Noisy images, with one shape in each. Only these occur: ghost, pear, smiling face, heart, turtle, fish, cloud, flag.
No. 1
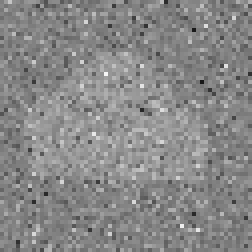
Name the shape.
cloud
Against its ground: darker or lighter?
lighter
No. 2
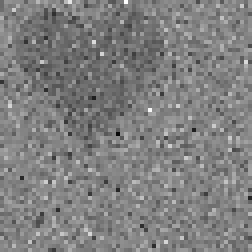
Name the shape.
heart
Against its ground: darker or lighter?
darker
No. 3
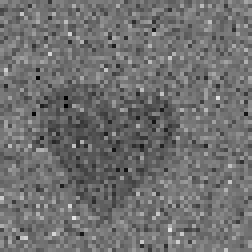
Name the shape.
heart
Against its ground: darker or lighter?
darker
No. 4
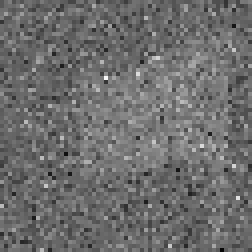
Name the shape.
flag
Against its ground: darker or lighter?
lighter
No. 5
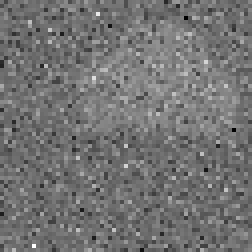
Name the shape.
cloud
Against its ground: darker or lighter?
lighter
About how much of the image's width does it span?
two thirds
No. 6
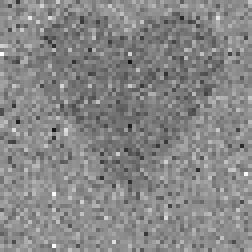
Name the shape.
heart
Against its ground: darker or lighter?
darker
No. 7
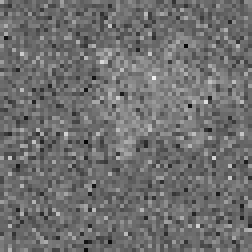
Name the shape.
turtle
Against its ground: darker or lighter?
lighter
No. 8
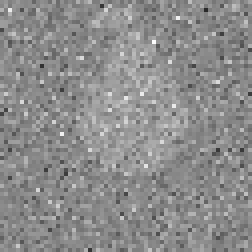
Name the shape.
pear
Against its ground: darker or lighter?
lighter
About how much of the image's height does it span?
two thirds
